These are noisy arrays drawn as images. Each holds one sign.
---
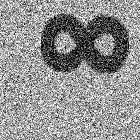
infinity sign
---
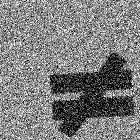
not-equal sign
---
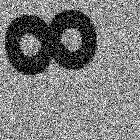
infinity sign
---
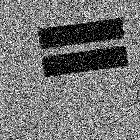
equals sign
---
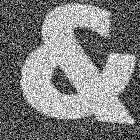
ampersand
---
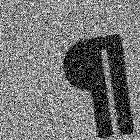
pilcrow
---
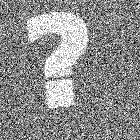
question mark
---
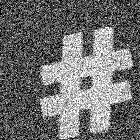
hash sign
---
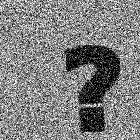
question mark
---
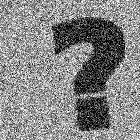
question mark
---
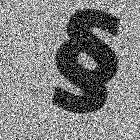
section sign
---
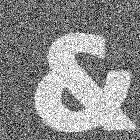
ampersand
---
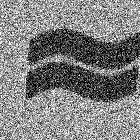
approximately sign
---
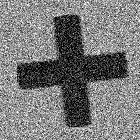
plus sign
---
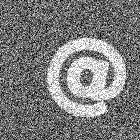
at sign
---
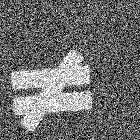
not-equal sign
